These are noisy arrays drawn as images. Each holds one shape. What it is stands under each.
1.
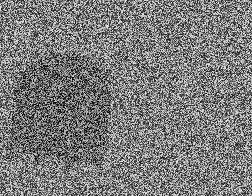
ghost
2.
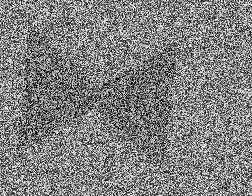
bow tie
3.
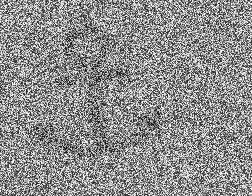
anchor
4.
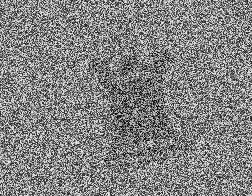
chess rook
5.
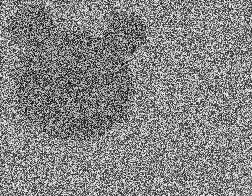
bear's head
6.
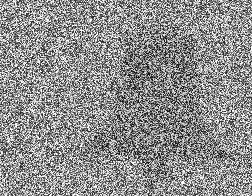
bell
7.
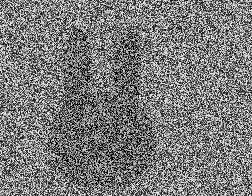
rabbit's head
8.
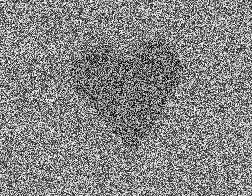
heart
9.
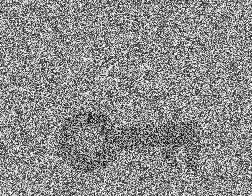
key
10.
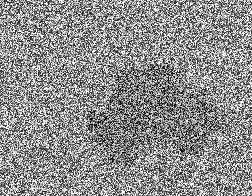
car
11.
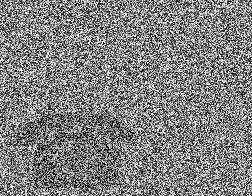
telephone
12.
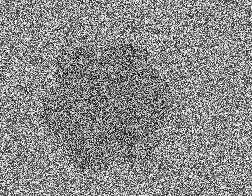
flower
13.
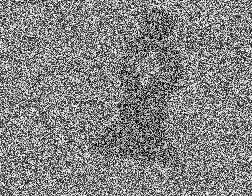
chess bishop
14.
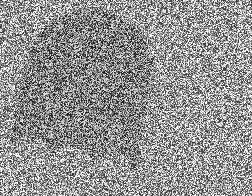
ghost
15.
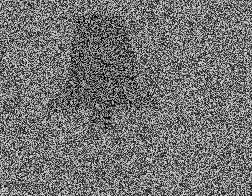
bell
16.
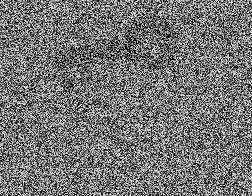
key
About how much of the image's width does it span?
half
